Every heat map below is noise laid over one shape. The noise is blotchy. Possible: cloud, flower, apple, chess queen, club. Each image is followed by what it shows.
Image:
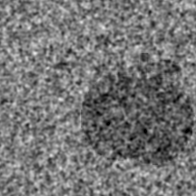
apple
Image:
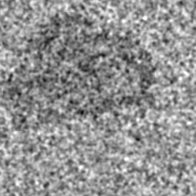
cloud
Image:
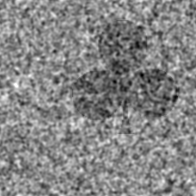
club
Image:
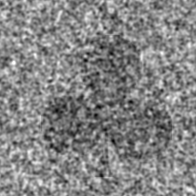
club
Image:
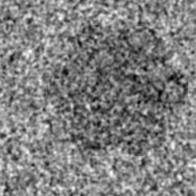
flower
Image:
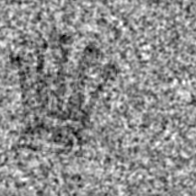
chess queen
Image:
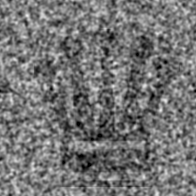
chess queen
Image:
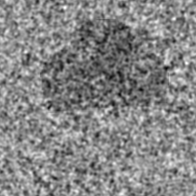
cloud
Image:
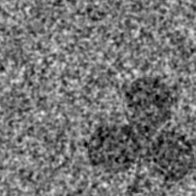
club
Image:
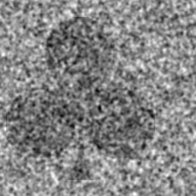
club
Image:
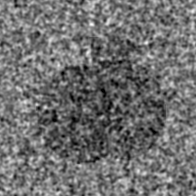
apple
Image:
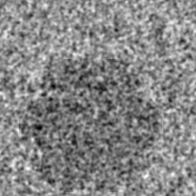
flower
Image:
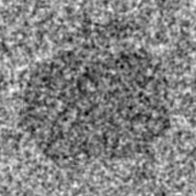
apple
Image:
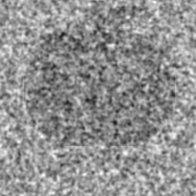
apple
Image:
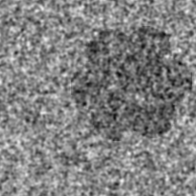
flower
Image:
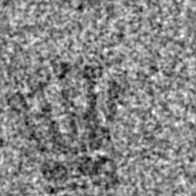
chess queen
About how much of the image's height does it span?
two thirds
